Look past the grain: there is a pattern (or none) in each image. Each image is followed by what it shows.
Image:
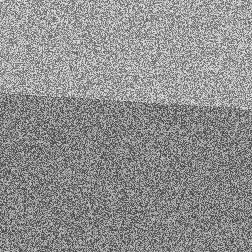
a sharp edge
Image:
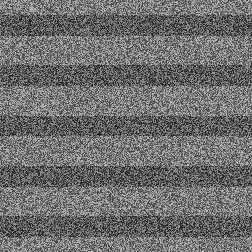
horizontal stripes
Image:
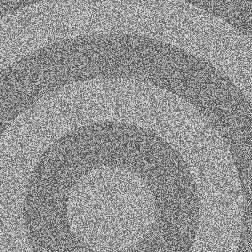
rings round one point
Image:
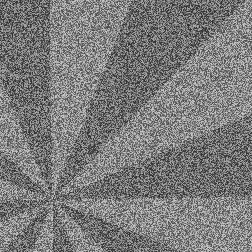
spokes from one point
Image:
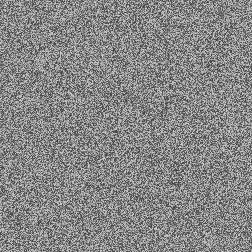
only noise
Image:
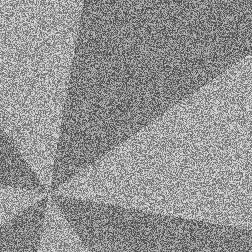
spokes from one point
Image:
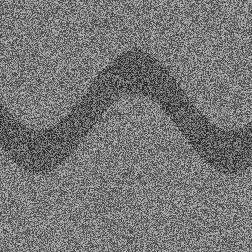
a wavy band
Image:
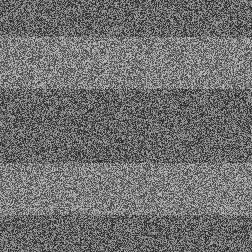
horizontal stripes
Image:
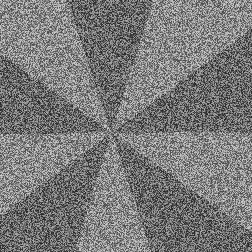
spokes from one point
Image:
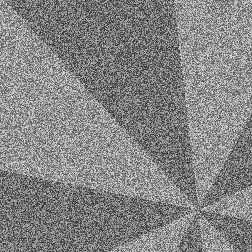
spokes from one point
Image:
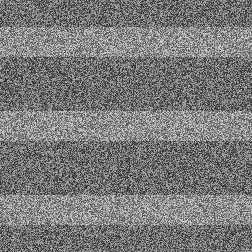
horizontal stripes
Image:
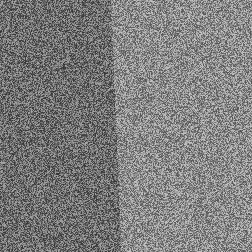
a sharp edge
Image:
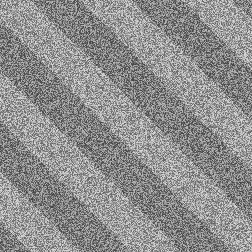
diagonal stripes
